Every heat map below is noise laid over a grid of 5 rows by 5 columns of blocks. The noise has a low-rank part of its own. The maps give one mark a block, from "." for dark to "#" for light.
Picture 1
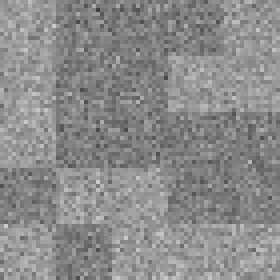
#...#
#..##
#....
.##..
#.###
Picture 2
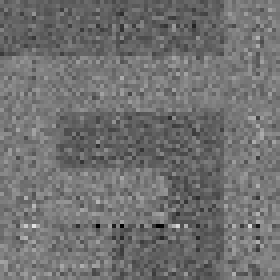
....#
#####
#...#
###.#
##..#
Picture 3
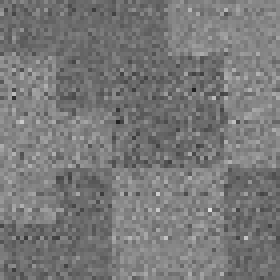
...##
#...#
##..#
#.##.
..##.
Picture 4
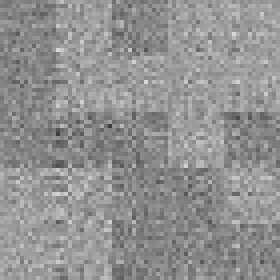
.#.##
.####
...#.
##..#
##...
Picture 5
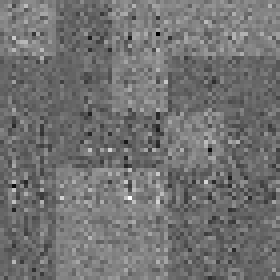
#.###
..#..
...#.
.##..
.##..
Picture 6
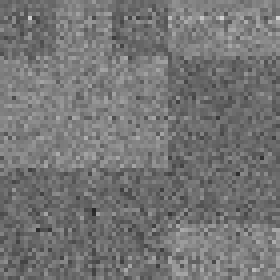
.#.##
###..
###..
.....
...##
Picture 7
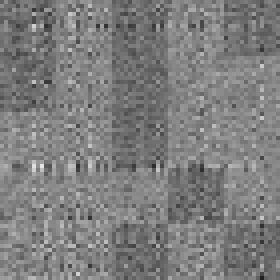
.#.#.
.#.##
##.##
###.#
##.#.
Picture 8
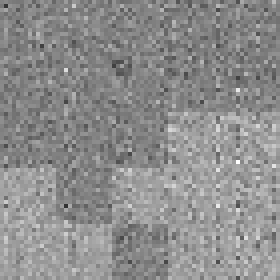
.....
.....
...##
#.###
##.##
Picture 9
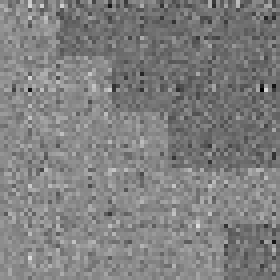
#....
##...
###..
#####
####.
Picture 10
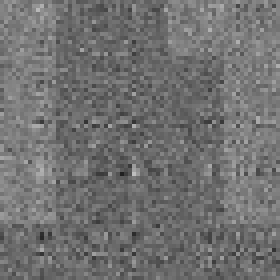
#..##
#...#
#...#
#...#
.....
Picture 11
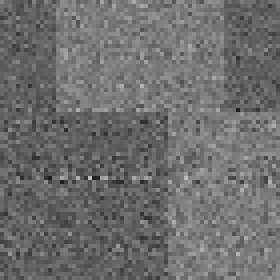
.###.
.###.
...##
...##
...##
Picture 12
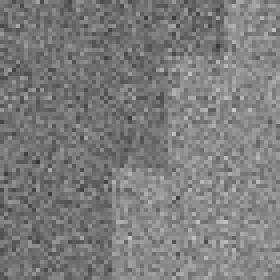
....#
...##
...##
..###
..###
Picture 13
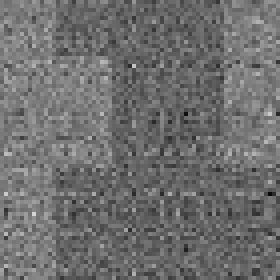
#...#
##..#
##..#
#....
#....
